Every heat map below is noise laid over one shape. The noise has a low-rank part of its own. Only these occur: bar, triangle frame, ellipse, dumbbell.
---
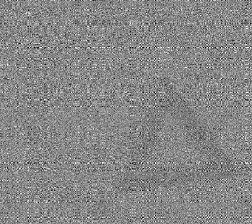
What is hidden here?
dark triangle frame
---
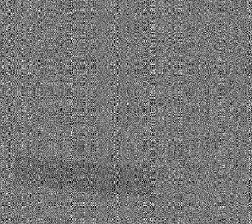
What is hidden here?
dark bar
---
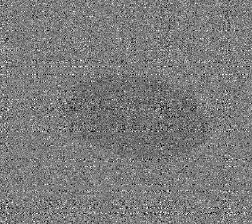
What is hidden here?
dark ellipse
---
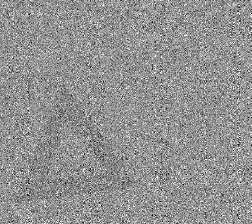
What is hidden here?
dark triangle frame
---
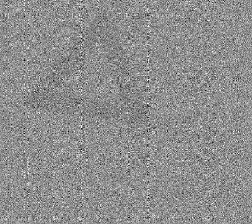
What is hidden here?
dark triangle frame
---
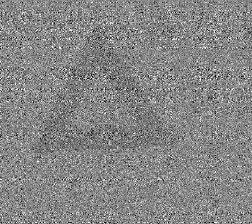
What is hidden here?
dark triangle frame
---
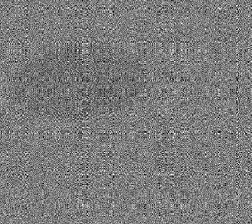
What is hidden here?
dark ellipse
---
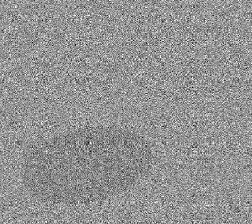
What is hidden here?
dark ellipse
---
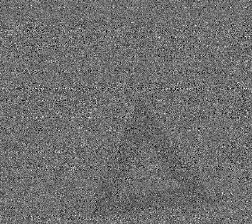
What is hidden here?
dark triangle frame
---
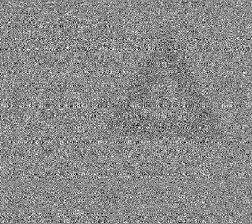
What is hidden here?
dark triangle frame
